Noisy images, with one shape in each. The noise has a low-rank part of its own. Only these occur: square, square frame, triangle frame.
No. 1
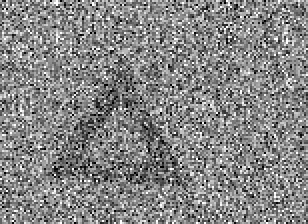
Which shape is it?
triangle frame
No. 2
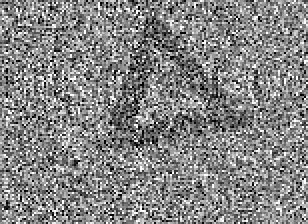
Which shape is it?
triangle frame
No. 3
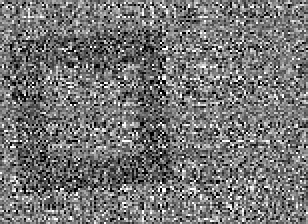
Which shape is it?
square frame
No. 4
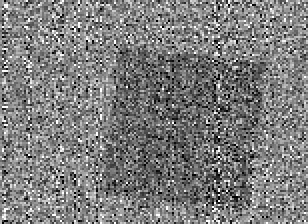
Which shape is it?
square
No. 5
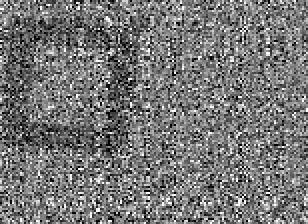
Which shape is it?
square frame
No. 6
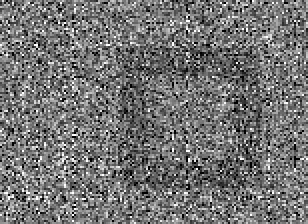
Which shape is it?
square frame
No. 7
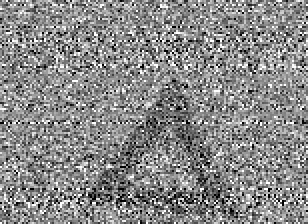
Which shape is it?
triangle frame
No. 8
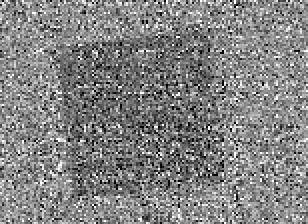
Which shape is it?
square
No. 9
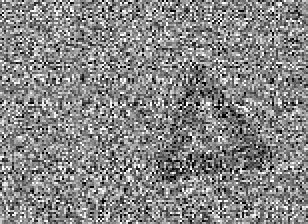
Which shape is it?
triangle frame
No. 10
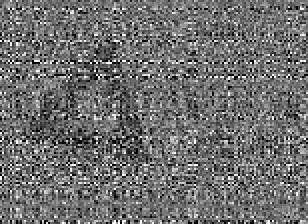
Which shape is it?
triangle frame
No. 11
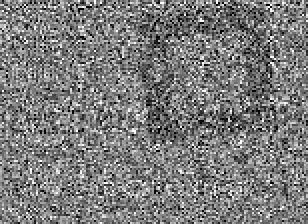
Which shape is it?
square frame
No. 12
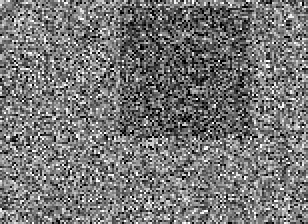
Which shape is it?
square
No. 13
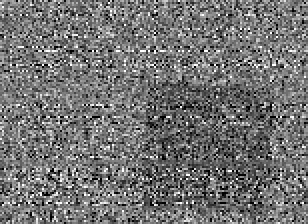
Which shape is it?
square
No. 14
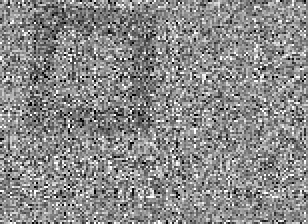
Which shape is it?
square frame
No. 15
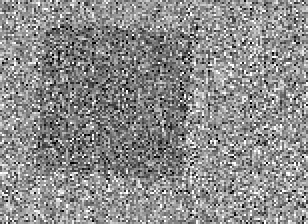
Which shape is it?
square
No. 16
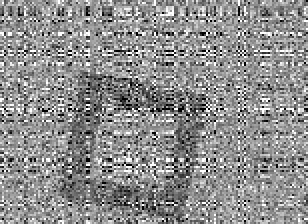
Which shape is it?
square frame
